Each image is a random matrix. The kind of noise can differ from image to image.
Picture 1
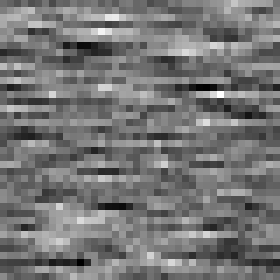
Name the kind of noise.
streaked along the rows
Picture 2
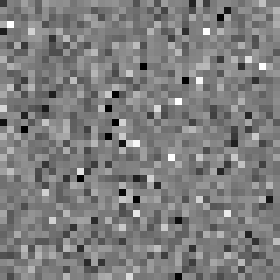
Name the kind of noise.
heavy tails
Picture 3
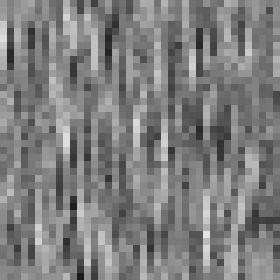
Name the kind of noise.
streaked along the columns
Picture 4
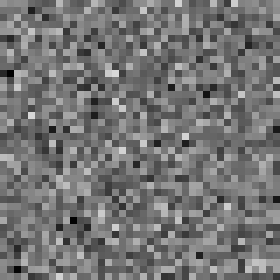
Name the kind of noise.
independent entries
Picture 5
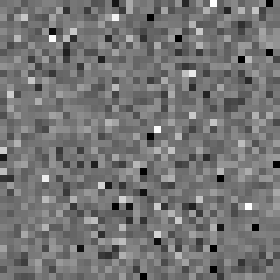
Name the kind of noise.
heavy tails
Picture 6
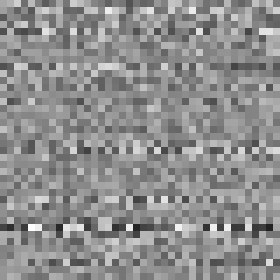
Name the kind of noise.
rows of uneven size
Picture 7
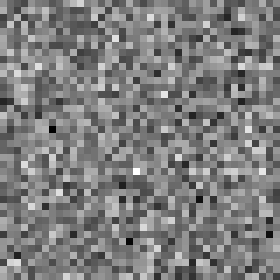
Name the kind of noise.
independent entries
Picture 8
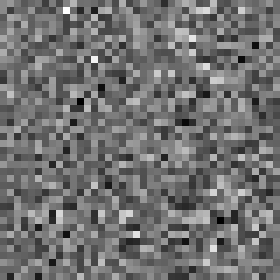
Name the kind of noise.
low rank plus noise
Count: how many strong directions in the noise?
three or four
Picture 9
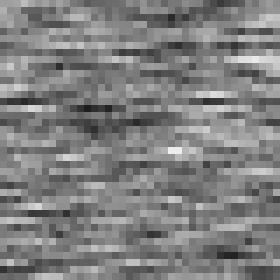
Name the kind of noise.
streaked along the rows
